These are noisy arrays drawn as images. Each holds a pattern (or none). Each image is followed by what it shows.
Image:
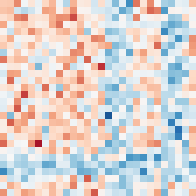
bands of rows crossing bands of columns
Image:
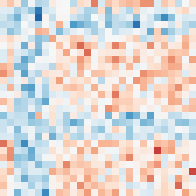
bands of rows crossing bands of columns
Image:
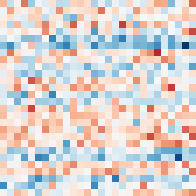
bands of rows
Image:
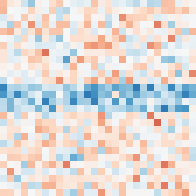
one band of rows
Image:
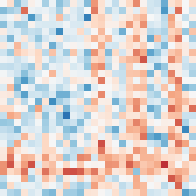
bands of rows crossing bands of columns
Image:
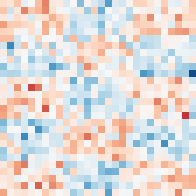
a checkerboard
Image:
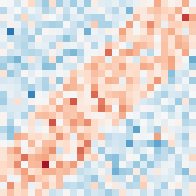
a diagonal band
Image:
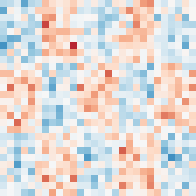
a checkerboard
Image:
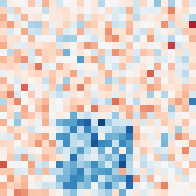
one block
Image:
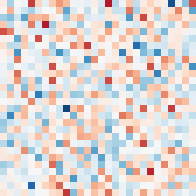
only noise
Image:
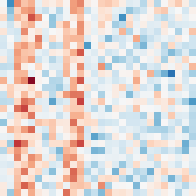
bands of columns
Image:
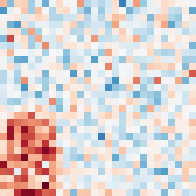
one block
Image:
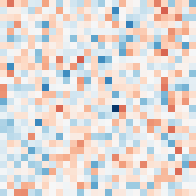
only noise
